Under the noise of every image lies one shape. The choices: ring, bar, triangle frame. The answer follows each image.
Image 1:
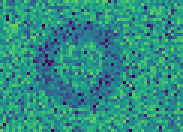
ring
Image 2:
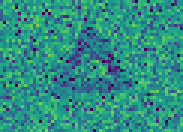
triangle frame
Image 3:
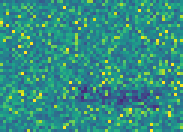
bar
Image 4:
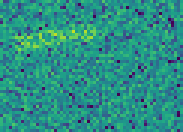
bar
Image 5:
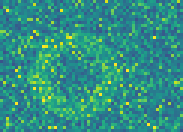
ring
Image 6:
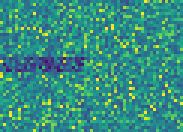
bar
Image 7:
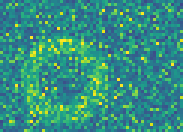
ring
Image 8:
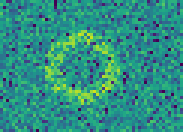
ring
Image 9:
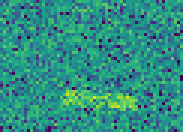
bar
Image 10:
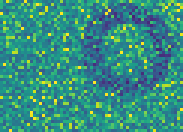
ring
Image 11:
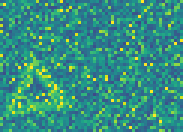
triangle frame
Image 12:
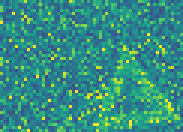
triangle frame
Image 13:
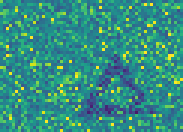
triangle frame
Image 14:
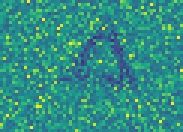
triangle frame
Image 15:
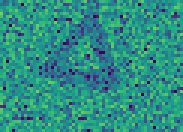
triangle frame
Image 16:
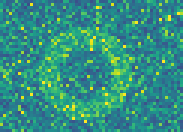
ring
